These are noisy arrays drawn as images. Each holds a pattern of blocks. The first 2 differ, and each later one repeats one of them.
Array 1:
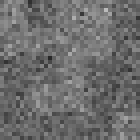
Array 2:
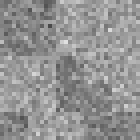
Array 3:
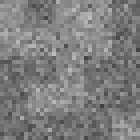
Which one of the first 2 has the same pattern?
1
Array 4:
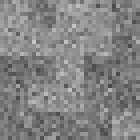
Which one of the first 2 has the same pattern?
1
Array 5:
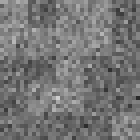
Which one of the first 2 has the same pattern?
1
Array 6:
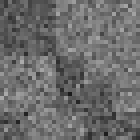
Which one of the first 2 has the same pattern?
2
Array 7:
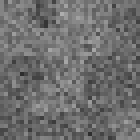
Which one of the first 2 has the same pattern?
1
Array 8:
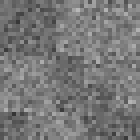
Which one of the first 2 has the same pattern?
2
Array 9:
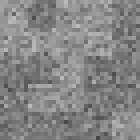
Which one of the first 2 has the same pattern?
1
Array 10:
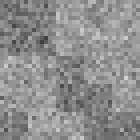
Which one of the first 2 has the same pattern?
2
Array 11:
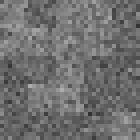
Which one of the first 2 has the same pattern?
1
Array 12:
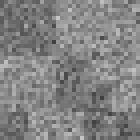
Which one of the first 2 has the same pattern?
2
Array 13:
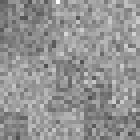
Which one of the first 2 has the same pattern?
2
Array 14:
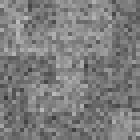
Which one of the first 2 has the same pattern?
1
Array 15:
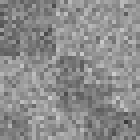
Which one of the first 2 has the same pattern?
2
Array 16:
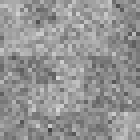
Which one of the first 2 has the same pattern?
1
